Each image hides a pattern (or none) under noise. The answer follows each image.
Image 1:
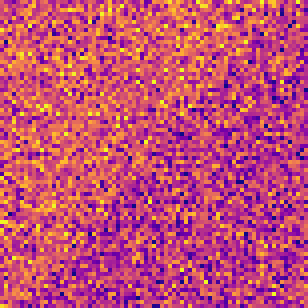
a sharp edge
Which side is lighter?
top left
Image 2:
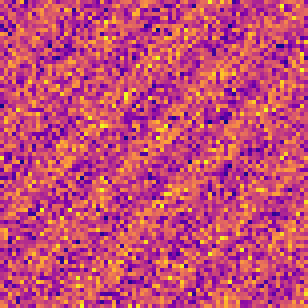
diagonal stripes
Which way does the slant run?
bottom left to top right
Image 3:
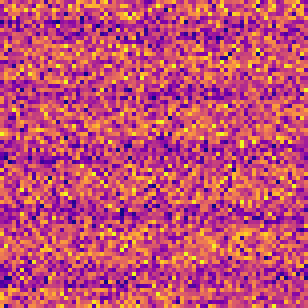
horizontal stripes
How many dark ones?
5
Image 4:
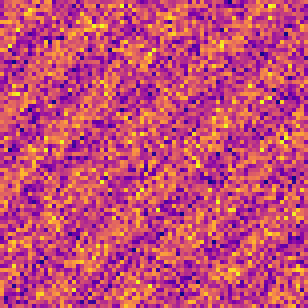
diagonal stripes
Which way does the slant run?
bottom left to top right
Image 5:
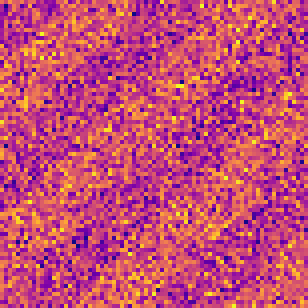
diagonal stripes
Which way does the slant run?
bottom left to top right
